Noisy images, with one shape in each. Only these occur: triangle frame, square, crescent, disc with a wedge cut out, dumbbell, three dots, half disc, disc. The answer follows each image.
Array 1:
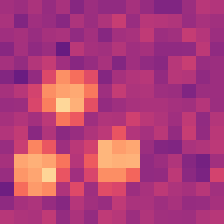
three dots
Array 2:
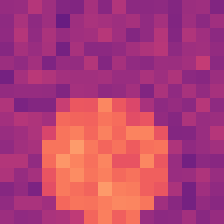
disc
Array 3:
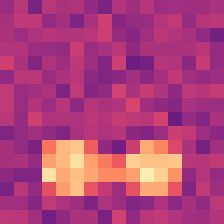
dumbbell
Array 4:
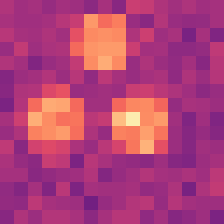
three dots
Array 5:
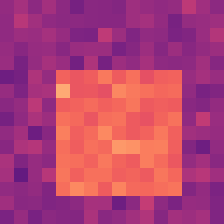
square
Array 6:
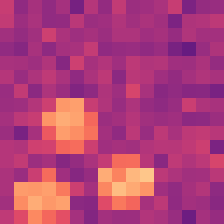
three dots
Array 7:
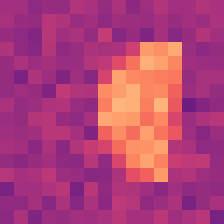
half disc
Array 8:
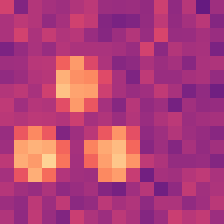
three dots
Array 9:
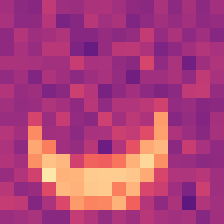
crescent
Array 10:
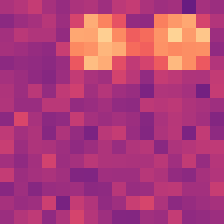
dumbbell
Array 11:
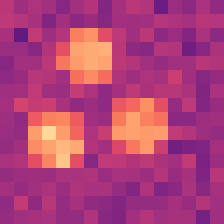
three dots
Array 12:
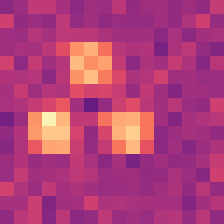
three dots
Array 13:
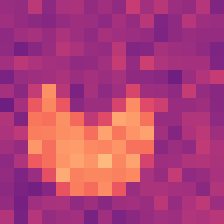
disc with a wedge cut out
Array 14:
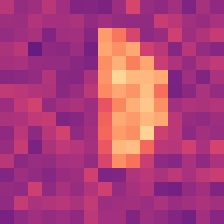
half disc
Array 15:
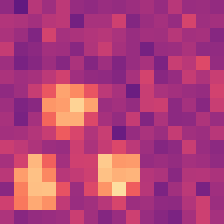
three dots
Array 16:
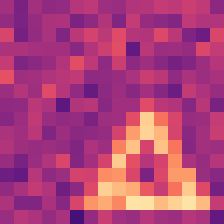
triangle frame
